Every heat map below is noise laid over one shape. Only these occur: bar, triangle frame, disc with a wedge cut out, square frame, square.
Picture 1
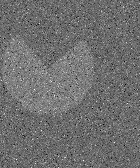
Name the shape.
disc with a wedge cut out
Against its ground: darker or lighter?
lighter
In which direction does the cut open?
up
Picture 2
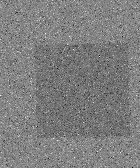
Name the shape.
square
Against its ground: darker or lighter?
darker
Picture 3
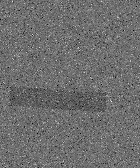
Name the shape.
bar
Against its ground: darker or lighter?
darker
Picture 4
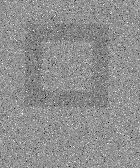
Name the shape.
square frame
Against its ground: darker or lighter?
darker
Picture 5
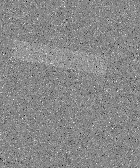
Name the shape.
bar
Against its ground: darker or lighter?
lighter
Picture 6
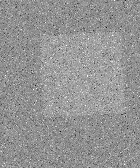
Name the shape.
square
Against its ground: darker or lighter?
lighter
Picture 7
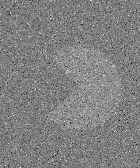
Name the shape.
disc with a wedge cut out
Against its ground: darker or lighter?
lighter
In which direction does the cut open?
left
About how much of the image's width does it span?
half
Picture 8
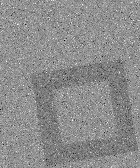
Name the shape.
square frame
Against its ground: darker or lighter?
darker
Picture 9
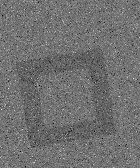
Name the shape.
square frame
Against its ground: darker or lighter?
darker
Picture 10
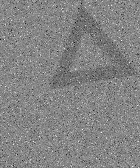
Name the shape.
triangle frame
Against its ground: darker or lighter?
darker
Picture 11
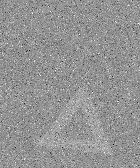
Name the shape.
triangle frame
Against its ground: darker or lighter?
lighter
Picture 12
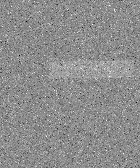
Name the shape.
bar
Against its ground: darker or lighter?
lighter
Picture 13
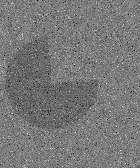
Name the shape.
disc with a wedge cut out
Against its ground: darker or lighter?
darker
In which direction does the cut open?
up and right
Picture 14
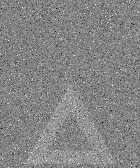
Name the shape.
triangle frame
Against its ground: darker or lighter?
lighter
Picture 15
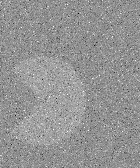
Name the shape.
disc with a wedge cut out
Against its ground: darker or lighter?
lighter
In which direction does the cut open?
left
